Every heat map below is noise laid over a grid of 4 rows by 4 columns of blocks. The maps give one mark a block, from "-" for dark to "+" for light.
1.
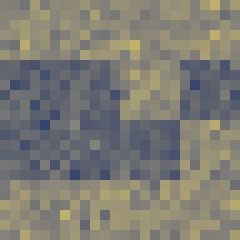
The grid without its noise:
++++
--+-
---+
++++
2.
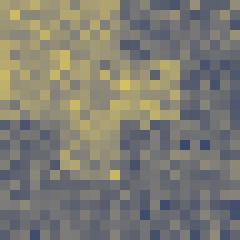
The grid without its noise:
++--
+++-
-+--
----
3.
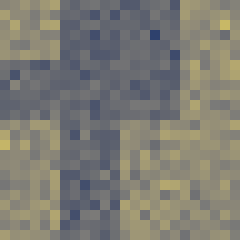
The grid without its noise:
+--+
---+
+-++
+-++
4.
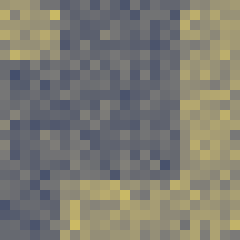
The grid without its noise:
+--+
---+
---+
-+++
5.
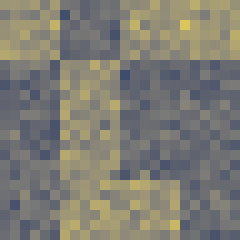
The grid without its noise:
+-++
-+--
-+--
-++-
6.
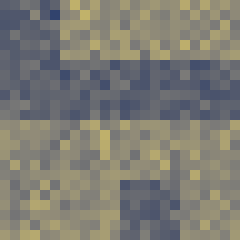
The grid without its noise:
-+++
----
++++
++-+
